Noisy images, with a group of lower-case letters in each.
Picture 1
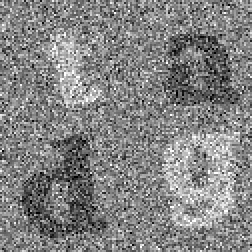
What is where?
top left: light t; top right: dark a; bottom left: dark d; bottom right: light g
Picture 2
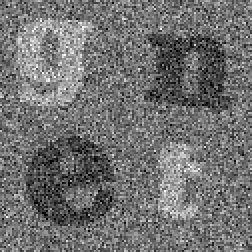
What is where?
top left: light g; top right: dark n; bottom left: dark e; bottom right: light t
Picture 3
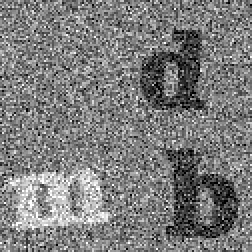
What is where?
top right: dark d; bottom left: light m; bottom right: dark b
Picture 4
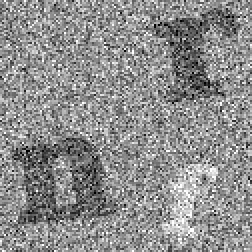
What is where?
top right: dark r; bottom left: dark n; bottom right: light f
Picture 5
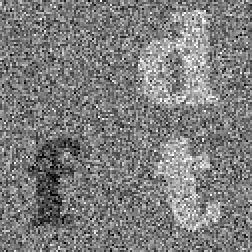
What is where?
top right: light d; bottom left: dark f; bottom right: light t
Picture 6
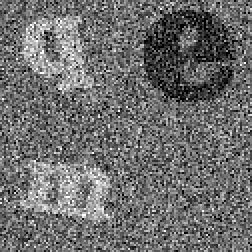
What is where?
top left: light q; top right: dark e; bottom left: light m
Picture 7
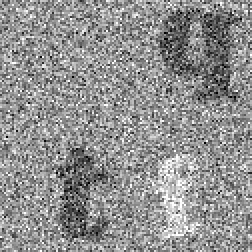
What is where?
top right: dark q; bottom left: dark t; bottom right: light f
